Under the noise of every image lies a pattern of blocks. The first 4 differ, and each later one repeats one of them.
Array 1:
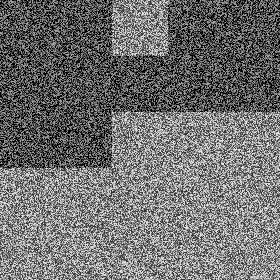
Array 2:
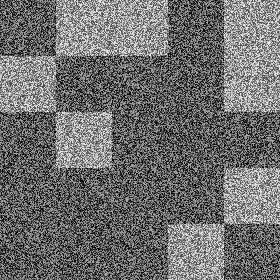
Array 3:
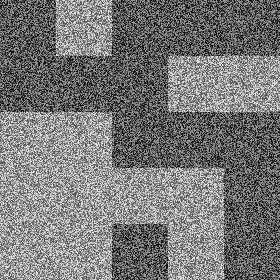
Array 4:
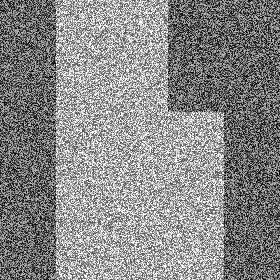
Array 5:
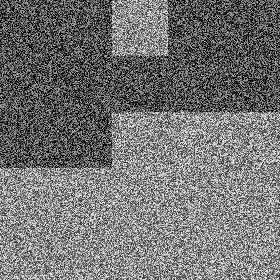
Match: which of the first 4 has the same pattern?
1
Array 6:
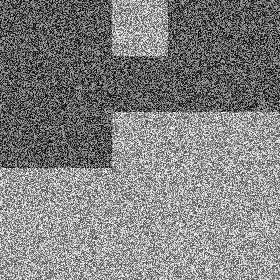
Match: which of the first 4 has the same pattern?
1
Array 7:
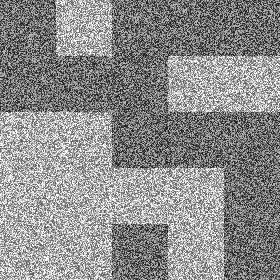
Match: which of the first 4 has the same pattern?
3
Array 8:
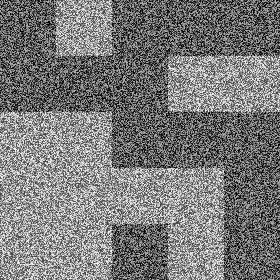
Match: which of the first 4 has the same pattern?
3
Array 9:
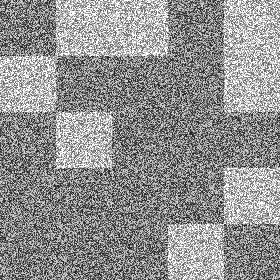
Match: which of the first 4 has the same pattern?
2
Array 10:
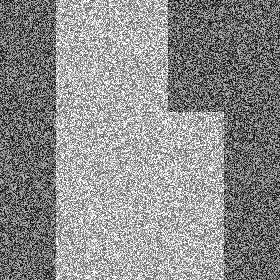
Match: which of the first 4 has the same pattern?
4
